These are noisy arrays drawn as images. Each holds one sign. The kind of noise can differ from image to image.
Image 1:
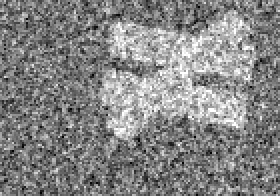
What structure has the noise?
blotchy
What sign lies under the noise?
not-equal sign
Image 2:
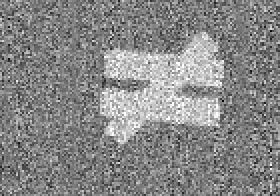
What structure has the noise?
columns of uneven size
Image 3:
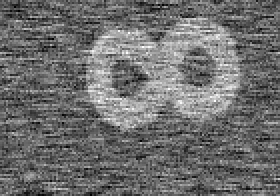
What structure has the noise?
streaked along the rows
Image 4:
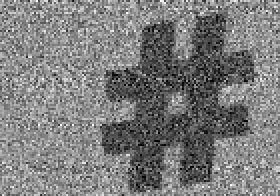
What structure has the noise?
rows of uneven size
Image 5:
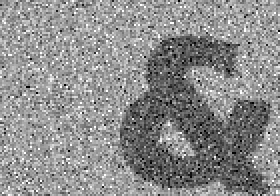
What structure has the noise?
heavy tails
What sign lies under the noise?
ampersand
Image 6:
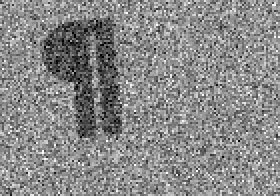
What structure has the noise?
independent entries
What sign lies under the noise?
pilcrow
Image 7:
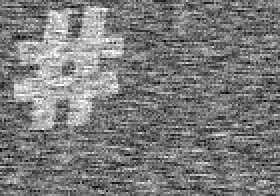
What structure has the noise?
streaked along the rows
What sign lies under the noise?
hash sign
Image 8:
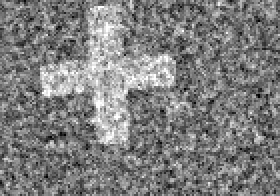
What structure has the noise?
blotchy
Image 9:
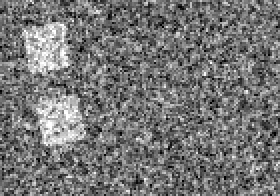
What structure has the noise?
blotchy
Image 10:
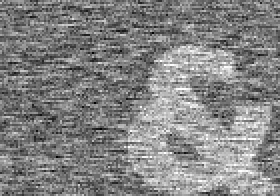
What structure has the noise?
streaked along the rows
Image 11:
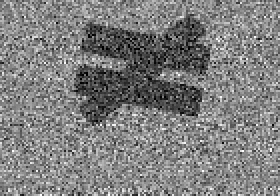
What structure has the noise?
rows of uneven size
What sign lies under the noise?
not-equal sign
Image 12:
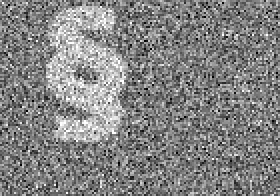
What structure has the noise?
low rank plus noise
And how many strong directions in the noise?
five to eight
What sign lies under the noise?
section sign
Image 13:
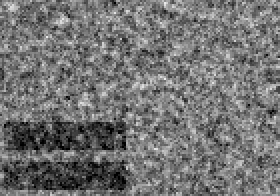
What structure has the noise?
blotchy
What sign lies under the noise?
equals sign
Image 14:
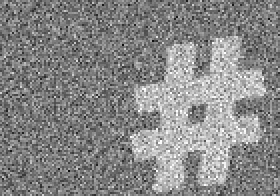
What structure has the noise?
low rank plus noise
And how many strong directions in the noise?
three or four
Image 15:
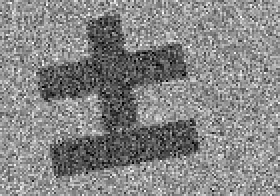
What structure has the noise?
independent entries
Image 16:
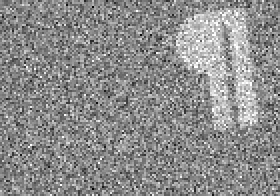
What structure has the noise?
independent entries
